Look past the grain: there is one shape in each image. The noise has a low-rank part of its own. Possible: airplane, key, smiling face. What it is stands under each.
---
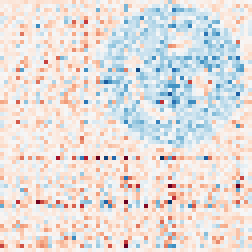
smiling face
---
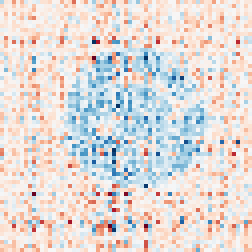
smiling face
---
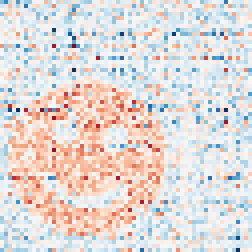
smiling face
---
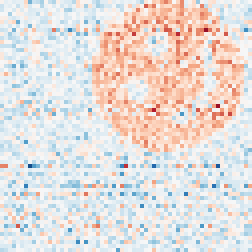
smiling face
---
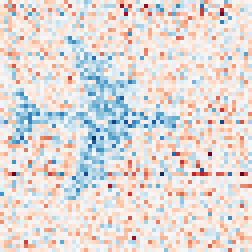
airplane
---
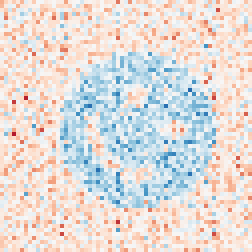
smiling face
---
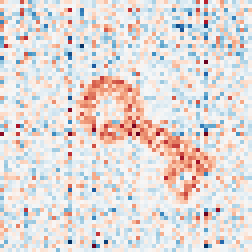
key
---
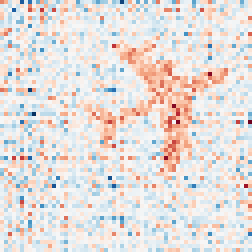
airplane
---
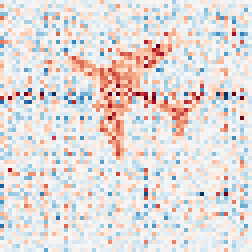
airplane
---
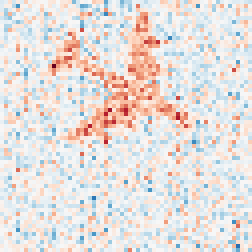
airplane
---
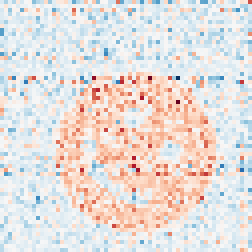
smiling face
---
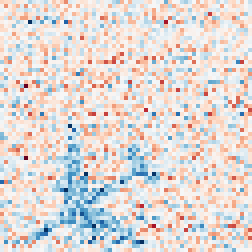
airplane
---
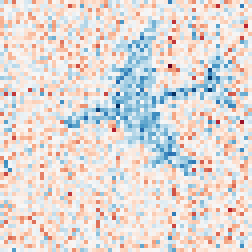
airplane
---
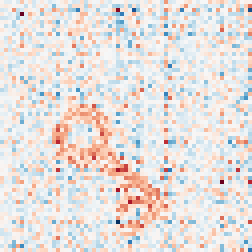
key
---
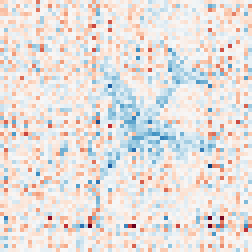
airplane
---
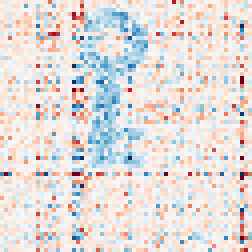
key
